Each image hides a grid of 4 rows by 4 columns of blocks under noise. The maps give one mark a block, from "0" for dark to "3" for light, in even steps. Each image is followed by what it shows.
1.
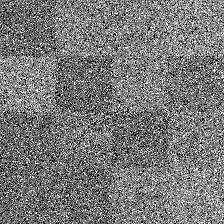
0 2 2 3
3 0 2 1
0 1 0 2
0 0 2 3
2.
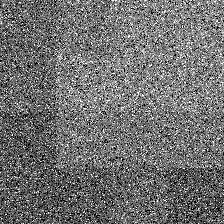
1 2 3 3
1 3 3 3
0 2 2 2
0 0 1 0
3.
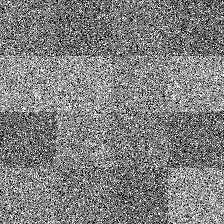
1 0 1 0
3 3 2 3
0 2 1 0
2 1 0 3
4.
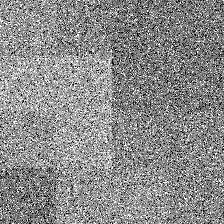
2 1 0 0
3 3 0 0
2 3 1 1
0 2 2 1
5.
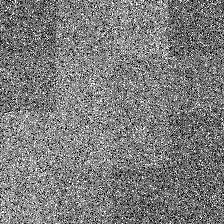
0 2 3 0
1 3 2 1
3 3 2 0
3 2 0 0
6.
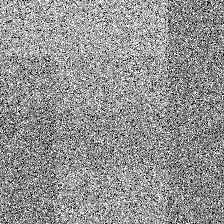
3 3 3 0
1 2 2 0
0 1 1 0
0 2 2 0
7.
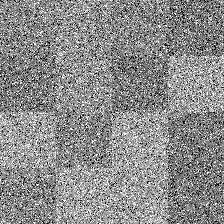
1 2 1 0
0 2 0 3
3 1 3 0
1 3 3 0
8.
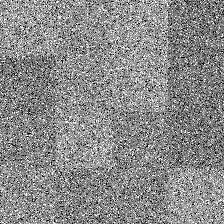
3 2 3 0
0 2 3 0
1 3 1 0
2 1 1 3
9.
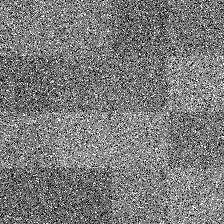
2 2 0 1
0 1 1 3
2 3 3 1
0 0 2 3
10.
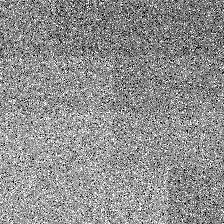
1 0 0 0
2 2 1 1
3 3 2 2
3 3 3 1
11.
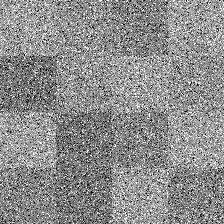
3 2 1 3
0 2 3 2
3 0 1 3
1 0 3 1
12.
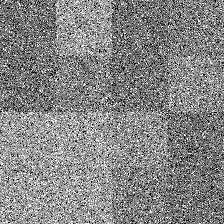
0 3 0 1
0 1 0 2
3 3 2 0
3 3 1 0
